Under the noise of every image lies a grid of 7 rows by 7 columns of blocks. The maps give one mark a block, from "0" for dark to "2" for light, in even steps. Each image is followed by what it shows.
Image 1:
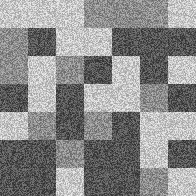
2221112
1022000
1210202
0202210
2101022
0010020
0020012
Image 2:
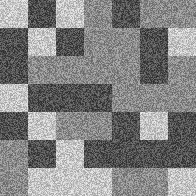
2021011
0201102
0111101
2000111
0211020
1020000
1222112
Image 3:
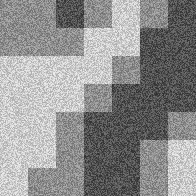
1101210
1112200
2222100
2221000
2210001
2210012
2110012
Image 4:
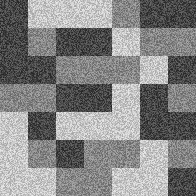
0222100
0100211
0011120
1100201
2022200
2101121
2211220
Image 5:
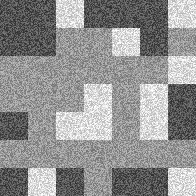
0020002
0011201
1111112
1112120
0122120
1111111
0201002
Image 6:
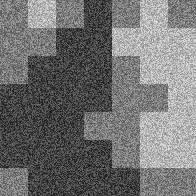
1210121
1100222
1000122
0000112
0001122
0000122
1000011
